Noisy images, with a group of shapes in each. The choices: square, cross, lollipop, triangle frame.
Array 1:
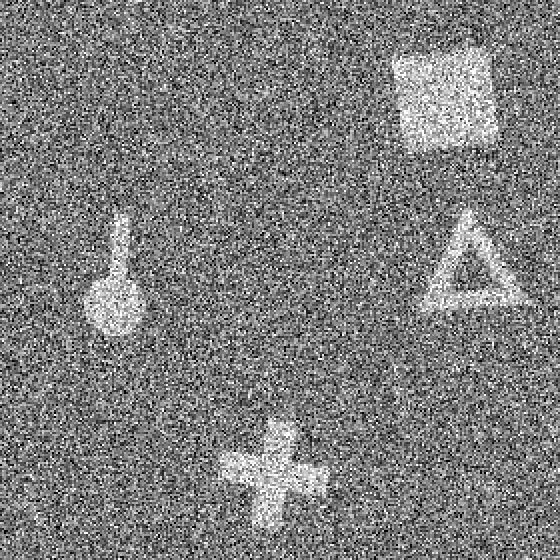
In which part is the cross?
bottom middle
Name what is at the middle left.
lollipop
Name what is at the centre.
nothing
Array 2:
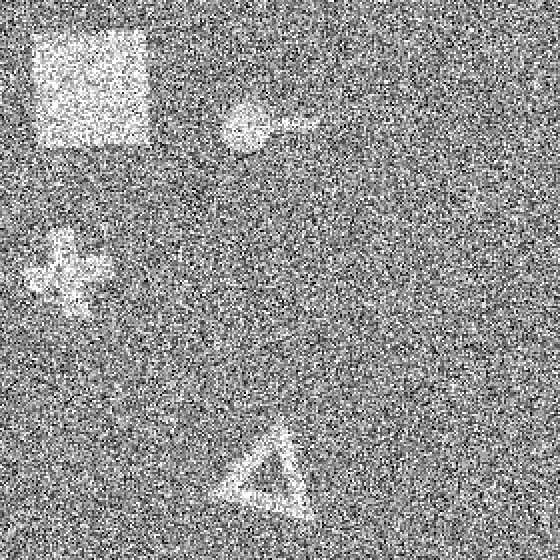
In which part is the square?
top left
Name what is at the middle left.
cross
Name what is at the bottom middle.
triangle frame
